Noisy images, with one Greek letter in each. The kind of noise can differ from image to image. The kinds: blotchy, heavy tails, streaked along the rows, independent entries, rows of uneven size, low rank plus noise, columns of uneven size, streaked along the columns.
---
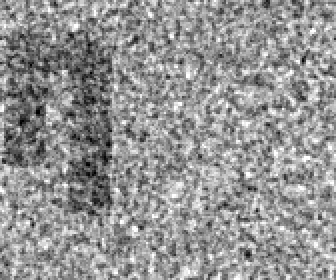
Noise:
blotchy
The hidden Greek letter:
eta
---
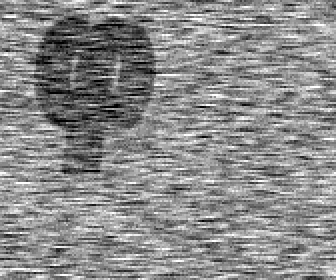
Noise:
streaked along the rows
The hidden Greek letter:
phi
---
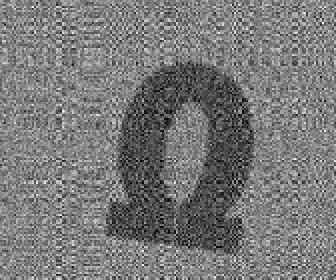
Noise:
low rank plus noise
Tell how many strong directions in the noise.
one
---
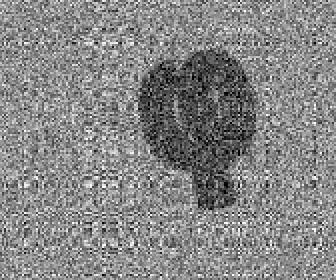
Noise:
low rank plus noise
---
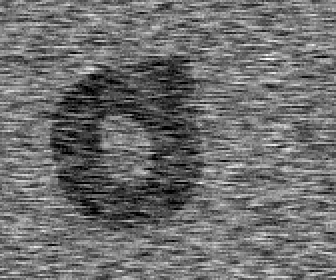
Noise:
streaked along the rows
